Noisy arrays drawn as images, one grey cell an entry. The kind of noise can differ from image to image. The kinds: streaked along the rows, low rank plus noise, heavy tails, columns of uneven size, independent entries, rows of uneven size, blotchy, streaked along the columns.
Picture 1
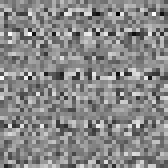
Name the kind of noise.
rows of uneven size
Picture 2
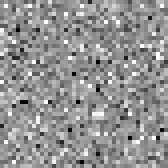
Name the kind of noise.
heavy tails
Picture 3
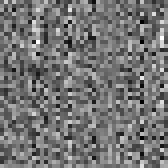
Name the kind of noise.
columns of uneven size
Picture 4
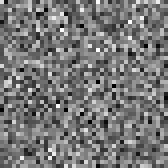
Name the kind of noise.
independent entries
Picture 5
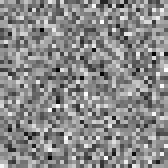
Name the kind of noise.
independent entries
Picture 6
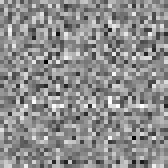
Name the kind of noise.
low rank plus noise
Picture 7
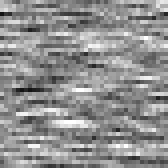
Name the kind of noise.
streaked along the rows
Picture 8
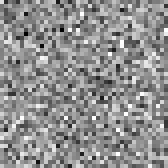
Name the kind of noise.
independent entries
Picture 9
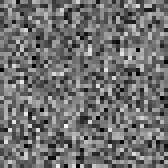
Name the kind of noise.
independent entries
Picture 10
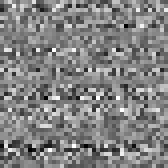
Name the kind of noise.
rows of uneven size
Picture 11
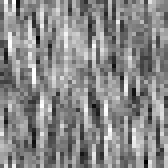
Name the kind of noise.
streaked along the columns
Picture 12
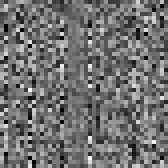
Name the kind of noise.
columns of uneven size
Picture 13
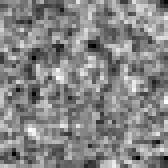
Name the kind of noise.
blotchy
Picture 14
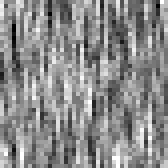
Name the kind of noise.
streaked along the columns
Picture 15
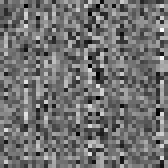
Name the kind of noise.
columns of uneven size
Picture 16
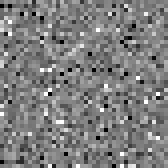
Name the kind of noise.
heavy tails
